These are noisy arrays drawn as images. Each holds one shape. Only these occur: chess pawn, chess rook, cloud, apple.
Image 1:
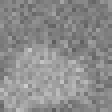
cloud
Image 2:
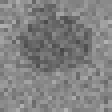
apple
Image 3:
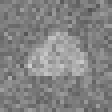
cloud
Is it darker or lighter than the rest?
lighter
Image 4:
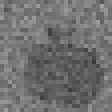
apple
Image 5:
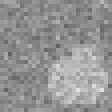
apple
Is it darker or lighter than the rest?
lighter
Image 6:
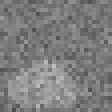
cloud
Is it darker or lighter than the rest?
lighter
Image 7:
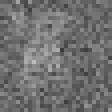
chess rook
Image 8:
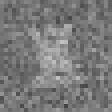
chess rook
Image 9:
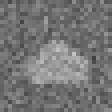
cloud
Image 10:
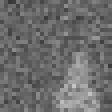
chess pawn
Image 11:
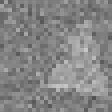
chess pawn
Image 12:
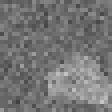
cloud
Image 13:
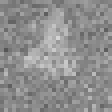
chess pawn
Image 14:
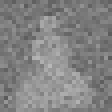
chess pawn
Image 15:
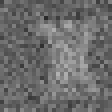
chess rook
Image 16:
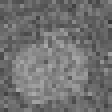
apple
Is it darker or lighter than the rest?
lighter
